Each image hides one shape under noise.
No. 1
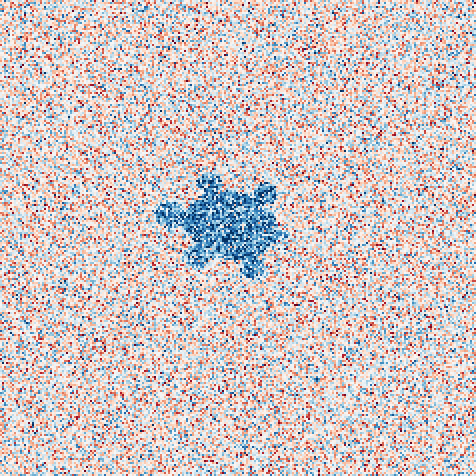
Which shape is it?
turtle
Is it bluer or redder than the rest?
bluer
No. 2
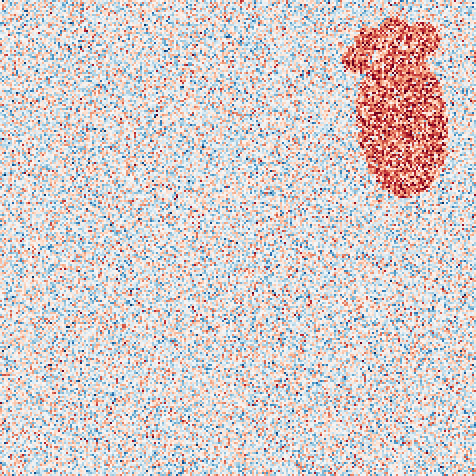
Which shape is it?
footprint
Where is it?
top right
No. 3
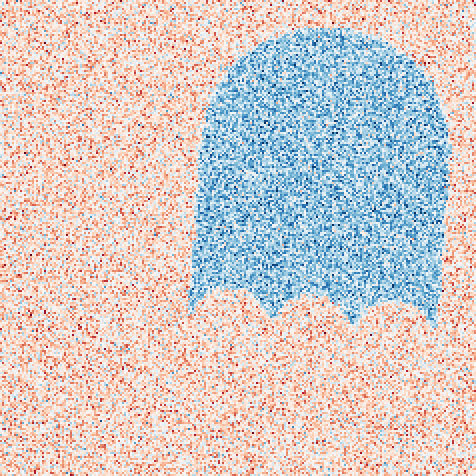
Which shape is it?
ghost
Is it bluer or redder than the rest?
bluer
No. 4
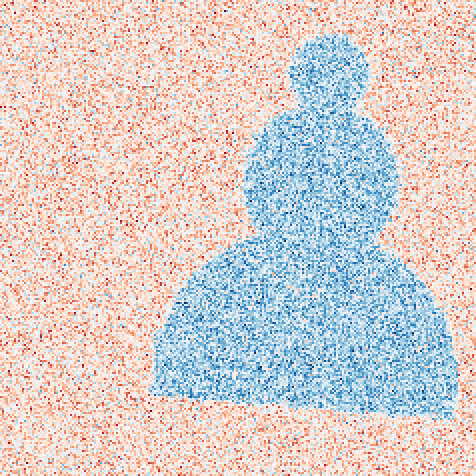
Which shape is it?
chess pawn
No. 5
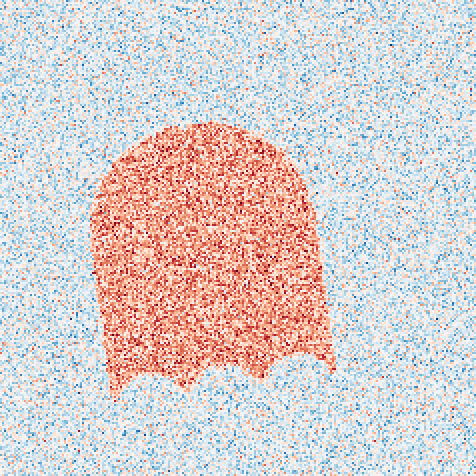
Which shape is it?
ghost
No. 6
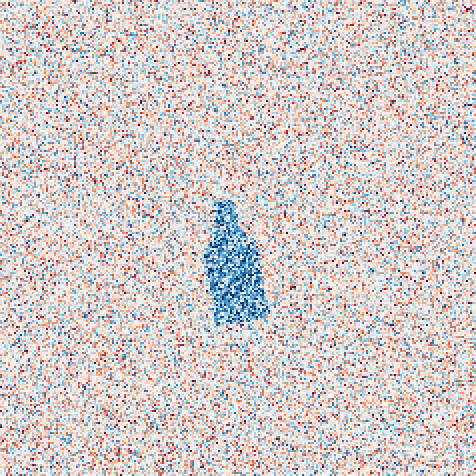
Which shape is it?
bottle
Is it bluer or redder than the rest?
bluer
